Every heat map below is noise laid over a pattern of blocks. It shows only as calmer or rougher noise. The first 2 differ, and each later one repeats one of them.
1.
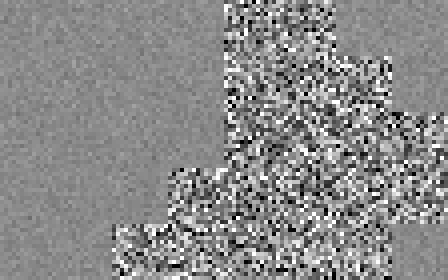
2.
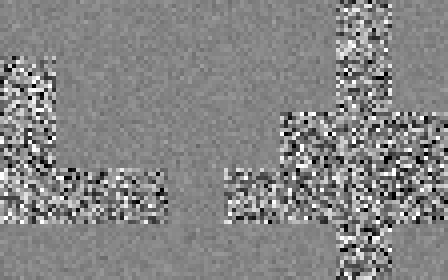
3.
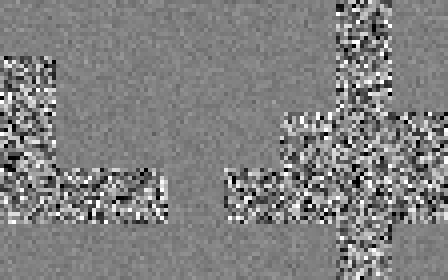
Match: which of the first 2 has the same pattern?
2
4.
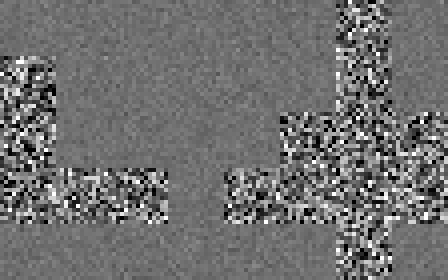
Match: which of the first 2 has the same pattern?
2
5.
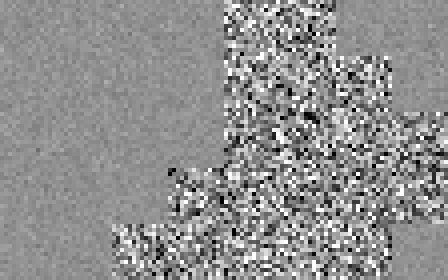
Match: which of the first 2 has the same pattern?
1
